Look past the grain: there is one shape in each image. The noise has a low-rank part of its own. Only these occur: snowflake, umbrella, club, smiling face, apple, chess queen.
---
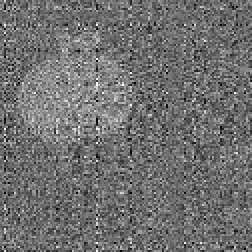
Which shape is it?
apple
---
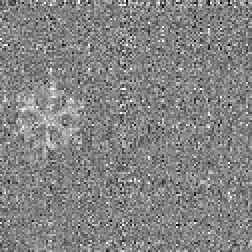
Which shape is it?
snowflake
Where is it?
middle left
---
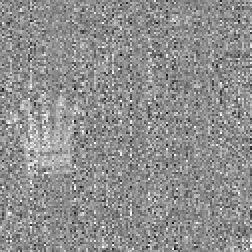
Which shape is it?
chess queen
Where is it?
middle left
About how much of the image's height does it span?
a third
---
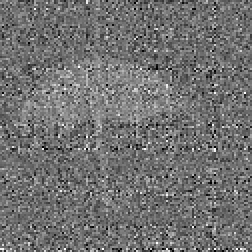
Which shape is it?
umbrella
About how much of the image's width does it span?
two thirds
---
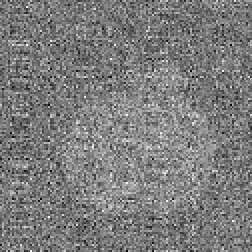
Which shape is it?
apple
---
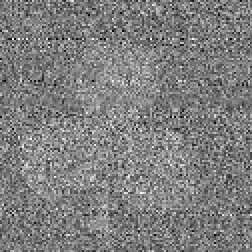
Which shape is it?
club
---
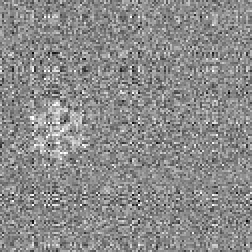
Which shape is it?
snowflake
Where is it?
middle left
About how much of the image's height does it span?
a quarter
